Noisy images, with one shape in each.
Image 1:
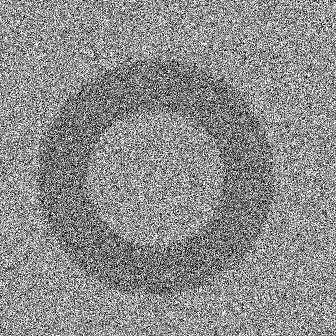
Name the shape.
ring
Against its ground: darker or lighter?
darker
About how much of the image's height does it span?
two thirds
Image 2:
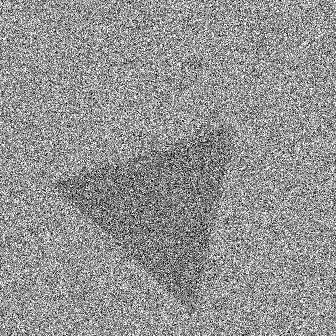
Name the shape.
triangle
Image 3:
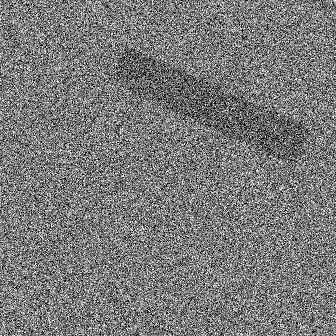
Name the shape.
bar
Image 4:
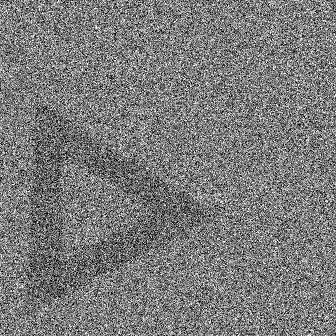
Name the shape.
triangle frame
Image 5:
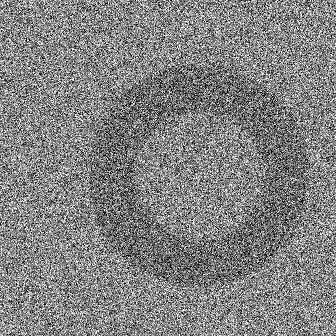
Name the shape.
ring
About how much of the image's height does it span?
two thirds
